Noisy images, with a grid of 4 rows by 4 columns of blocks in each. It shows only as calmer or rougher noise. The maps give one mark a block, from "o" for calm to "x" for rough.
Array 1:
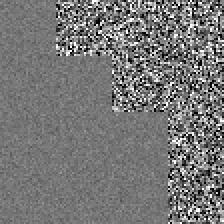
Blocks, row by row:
o x x x
o o x x
o o o x
o o o x
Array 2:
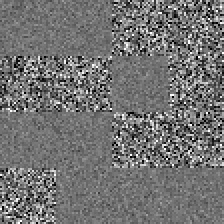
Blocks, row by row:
o o x x
x x o x
o o x x
x o o o
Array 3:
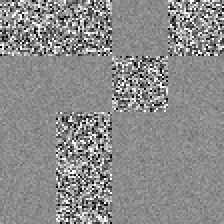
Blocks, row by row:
x x o x
o o x o
o x o o
o x o o
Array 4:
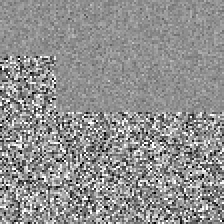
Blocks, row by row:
o o o o
x o o o
x x x x
x x x x
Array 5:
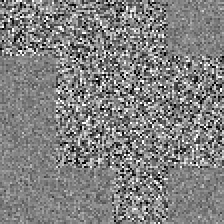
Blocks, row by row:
x x x o
o x x x
o x x x
o o x o
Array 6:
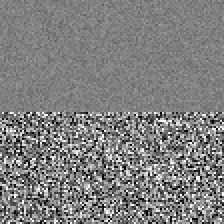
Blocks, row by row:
o o o o
o o o o
x x x x
x x x x
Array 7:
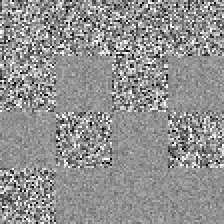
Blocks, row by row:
x x x x
x o x o
o x o x
x o o o
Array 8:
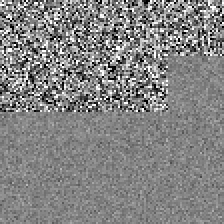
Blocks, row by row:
x x x x
x x x o
o o o o
o o o o
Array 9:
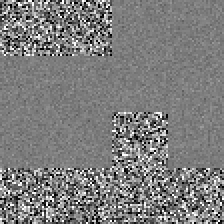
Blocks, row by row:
x x o o
o o o o
o o x o
x x x x
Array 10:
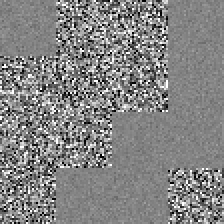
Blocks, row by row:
o x x o
x x x o
x x o o
x o o x
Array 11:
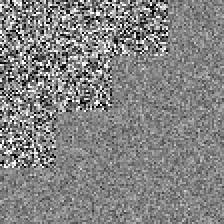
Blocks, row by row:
x x x o
x x o o
x o o o
o o o o
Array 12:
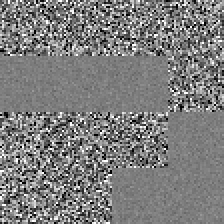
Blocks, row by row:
x x x x
o o o x
x x x o
x x o o
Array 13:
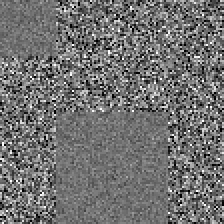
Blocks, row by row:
o x x x
x x x x
x o o x
x o o x
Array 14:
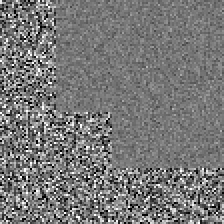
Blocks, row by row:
x o o o
x o o o
x x o o
x x x x
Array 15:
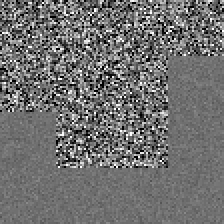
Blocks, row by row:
x x x x
x x x o
o x x o
o o o o
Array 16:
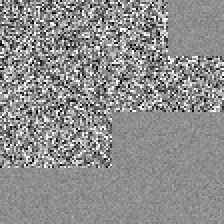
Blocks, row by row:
x x x o
x x x x
x x o o
o o o o
